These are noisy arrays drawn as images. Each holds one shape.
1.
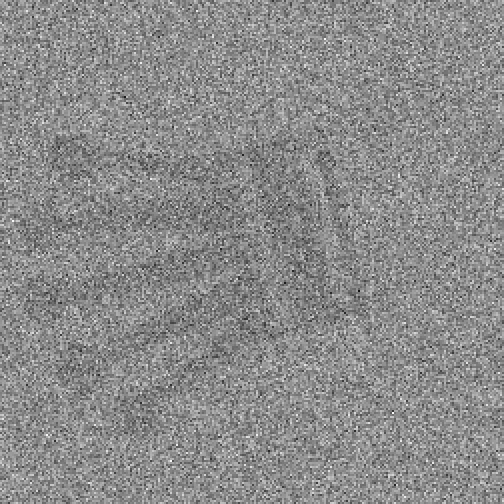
chess queen
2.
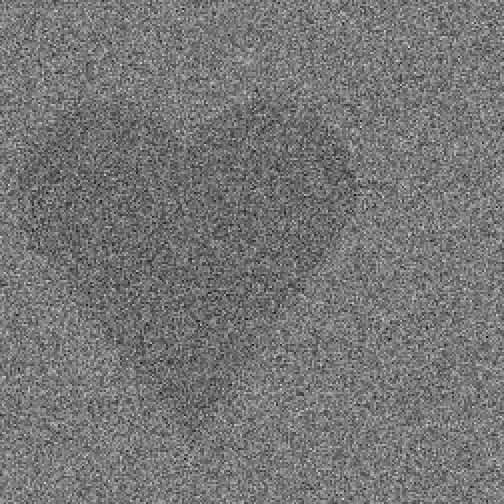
heart
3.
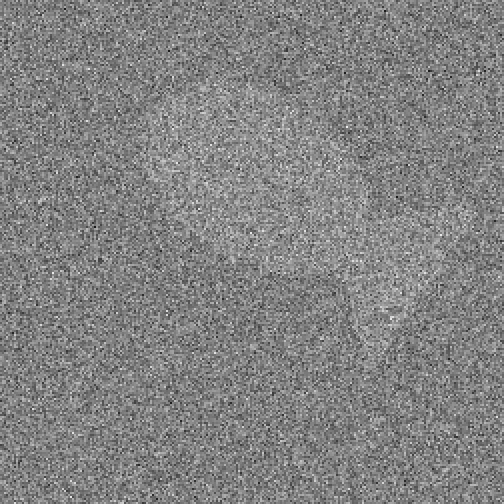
fish
